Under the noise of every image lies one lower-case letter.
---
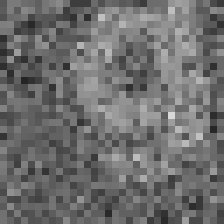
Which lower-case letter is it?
g
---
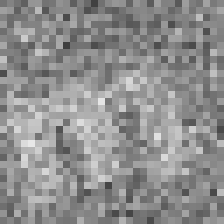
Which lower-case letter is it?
m
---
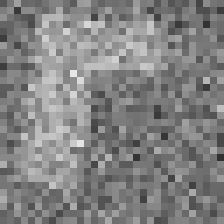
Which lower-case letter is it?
r
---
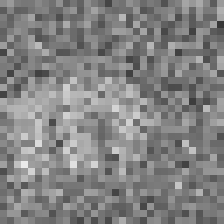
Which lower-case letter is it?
m
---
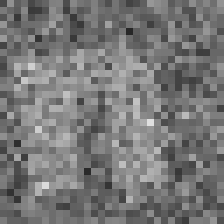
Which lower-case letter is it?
n
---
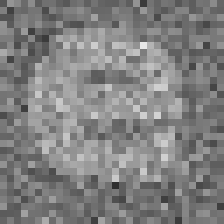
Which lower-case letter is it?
e
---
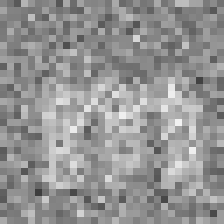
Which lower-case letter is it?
m
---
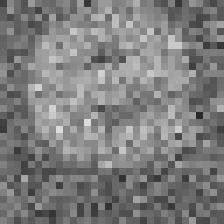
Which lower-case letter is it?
e
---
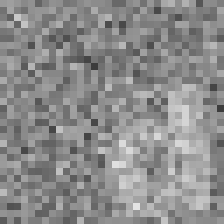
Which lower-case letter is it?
d
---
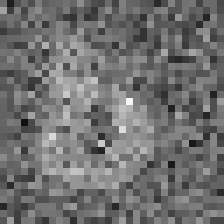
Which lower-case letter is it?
b
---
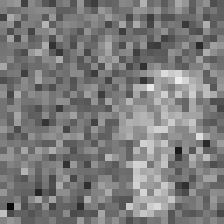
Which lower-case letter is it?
f
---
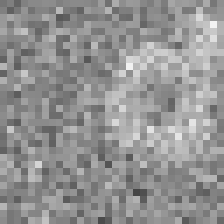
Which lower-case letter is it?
d
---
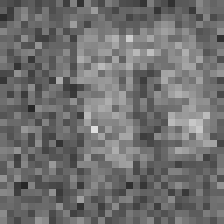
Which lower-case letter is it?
n
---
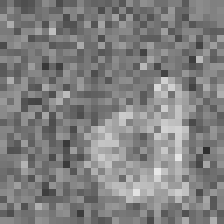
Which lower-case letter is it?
d
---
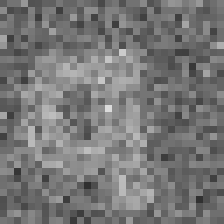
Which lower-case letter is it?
q
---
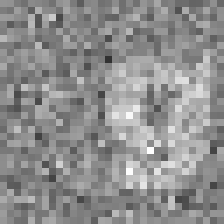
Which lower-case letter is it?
g
